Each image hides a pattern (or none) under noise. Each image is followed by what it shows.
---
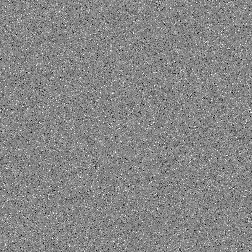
only noise
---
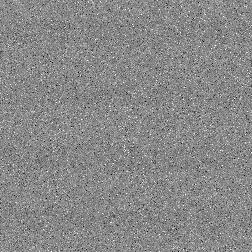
horizontal stripes
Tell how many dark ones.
4
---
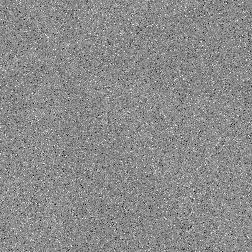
spokes from one point
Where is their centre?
top left
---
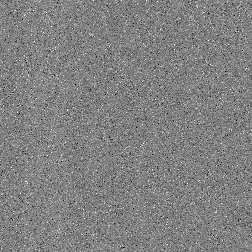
one vertical stripe
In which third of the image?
left
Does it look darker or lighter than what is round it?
lighter
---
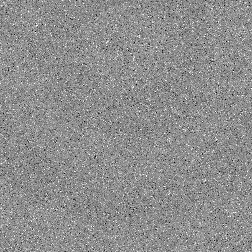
rings round one point
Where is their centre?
top middle
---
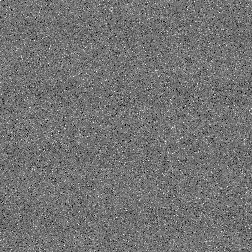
horizontal stripes
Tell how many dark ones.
4
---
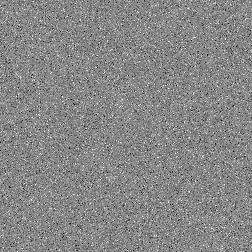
only noise
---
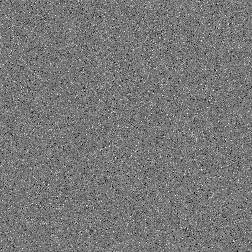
only noise
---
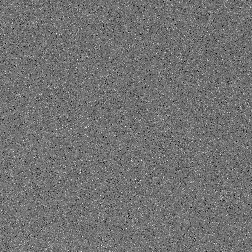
a smooth slope
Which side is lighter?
bottom left
